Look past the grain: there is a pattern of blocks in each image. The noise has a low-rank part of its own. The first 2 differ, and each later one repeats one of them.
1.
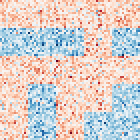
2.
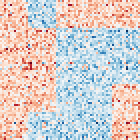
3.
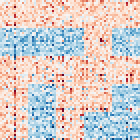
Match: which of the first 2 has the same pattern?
1
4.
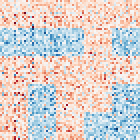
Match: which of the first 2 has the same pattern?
1
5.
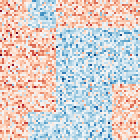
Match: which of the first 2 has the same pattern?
2
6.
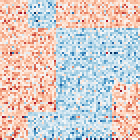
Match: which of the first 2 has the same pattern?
2
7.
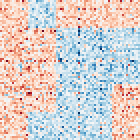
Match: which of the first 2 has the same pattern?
2
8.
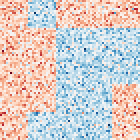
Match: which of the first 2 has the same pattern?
2
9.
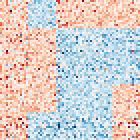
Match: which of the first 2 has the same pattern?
2
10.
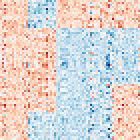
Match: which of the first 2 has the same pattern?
2
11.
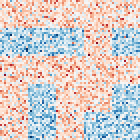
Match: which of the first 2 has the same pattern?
1
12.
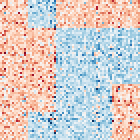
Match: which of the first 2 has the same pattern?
2
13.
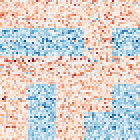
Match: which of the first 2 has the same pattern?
1
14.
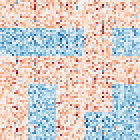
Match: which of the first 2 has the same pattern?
1
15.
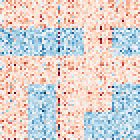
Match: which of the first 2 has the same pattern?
1
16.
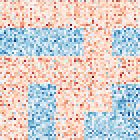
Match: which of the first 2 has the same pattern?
1
